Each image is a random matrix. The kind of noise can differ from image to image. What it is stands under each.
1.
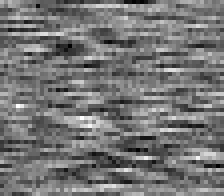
streaked along the rows
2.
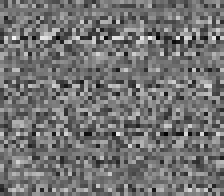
rows of uneven size
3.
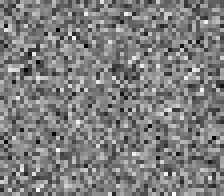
independent entries
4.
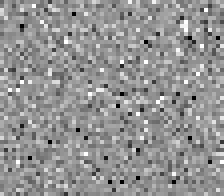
heavy tails
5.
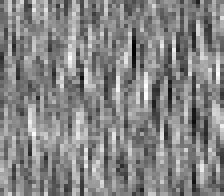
streaked along the columns
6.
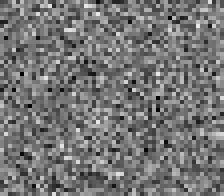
independent entries
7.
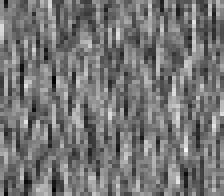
streaked along the columns
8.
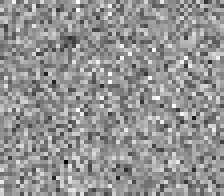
independent entries
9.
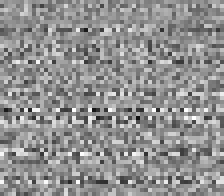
rows of uneven size
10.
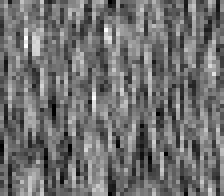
streaked along the columns
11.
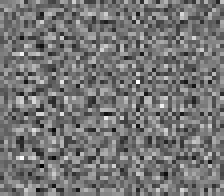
low rank plus noise
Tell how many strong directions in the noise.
two
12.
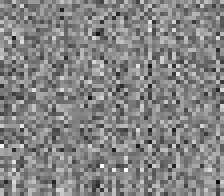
low rank plus noise
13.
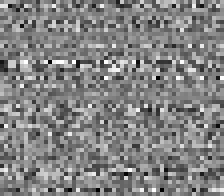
rows of uneven size
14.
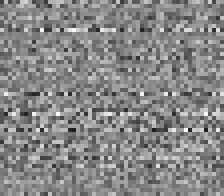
rows of uneven size
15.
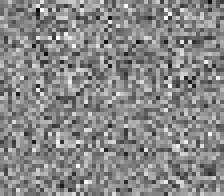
low rank plus noise
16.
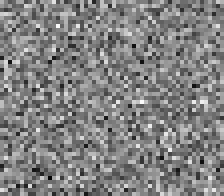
independent entries
